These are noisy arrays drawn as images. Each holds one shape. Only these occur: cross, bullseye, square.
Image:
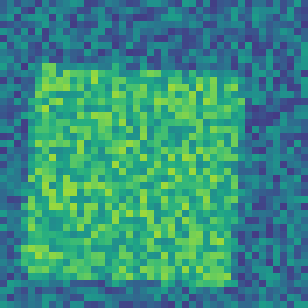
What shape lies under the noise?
square
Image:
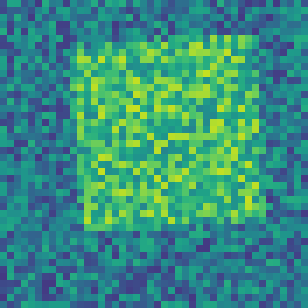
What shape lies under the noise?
square
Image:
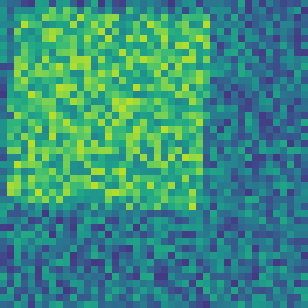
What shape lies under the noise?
square
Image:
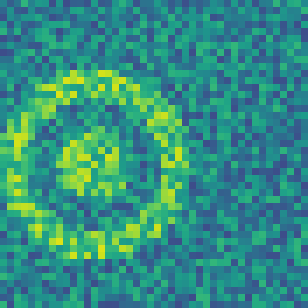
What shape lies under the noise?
bullseye
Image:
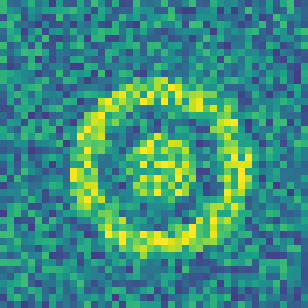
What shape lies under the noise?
bullseye
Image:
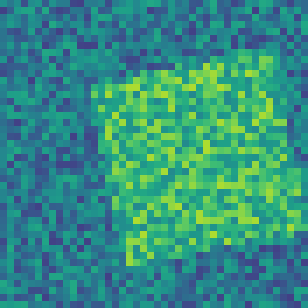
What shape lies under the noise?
square
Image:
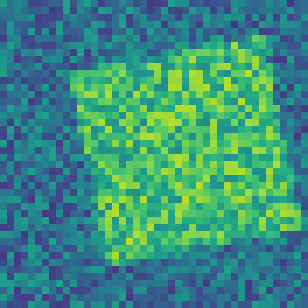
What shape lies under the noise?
square
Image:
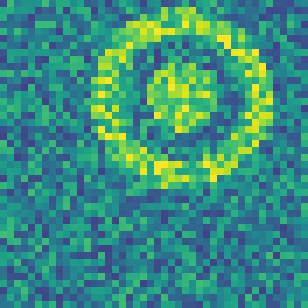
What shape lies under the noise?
bullseye
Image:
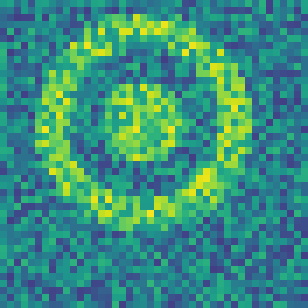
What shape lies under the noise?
bullseye
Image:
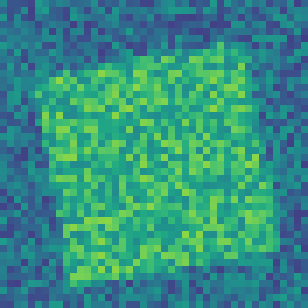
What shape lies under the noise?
square
